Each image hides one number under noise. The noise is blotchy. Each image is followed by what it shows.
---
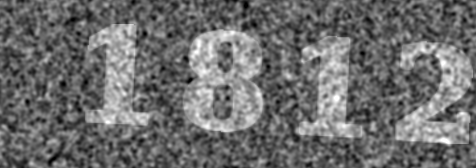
1812
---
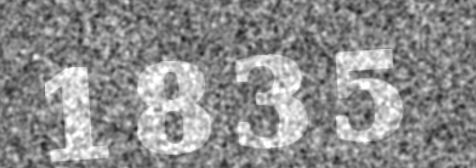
1835
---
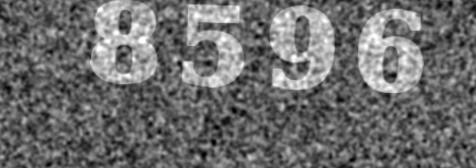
8596
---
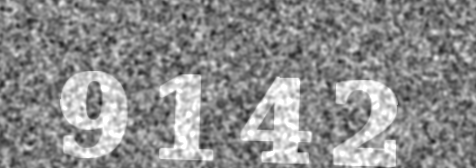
9142
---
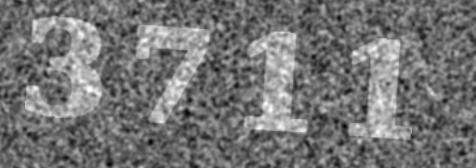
3711
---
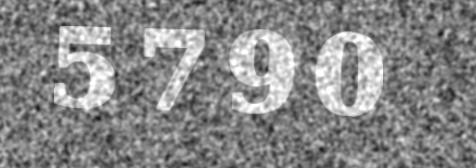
5790
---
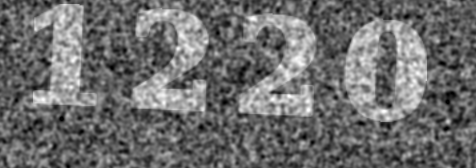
1220
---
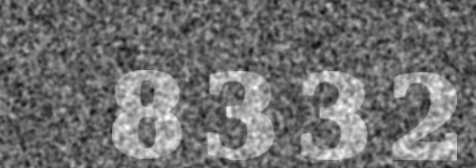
8332
